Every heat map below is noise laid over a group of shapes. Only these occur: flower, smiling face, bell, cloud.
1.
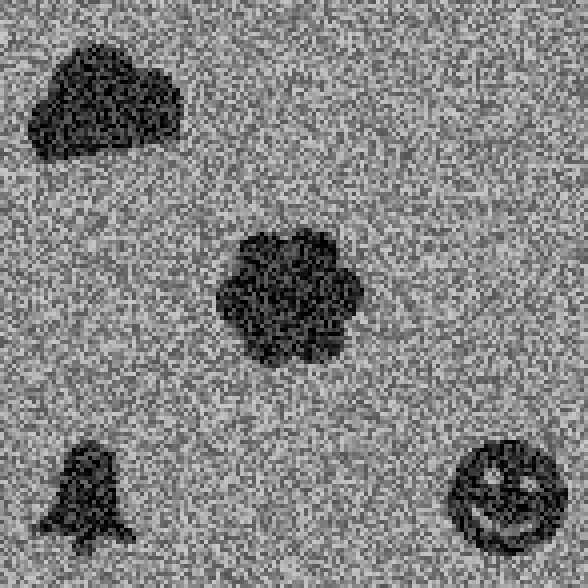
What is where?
top left: cloud; centre: flower; bottom left: bell; bottom right: smiling face
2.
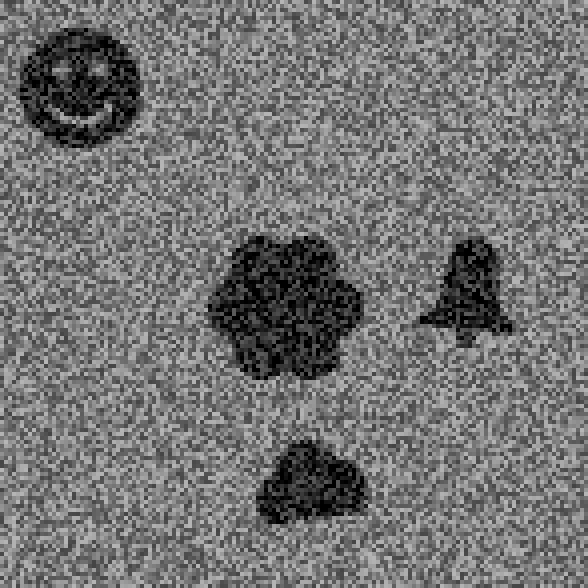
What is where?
top left: smiling face; centre: flower; middle right: bell; bottom middle: cloud
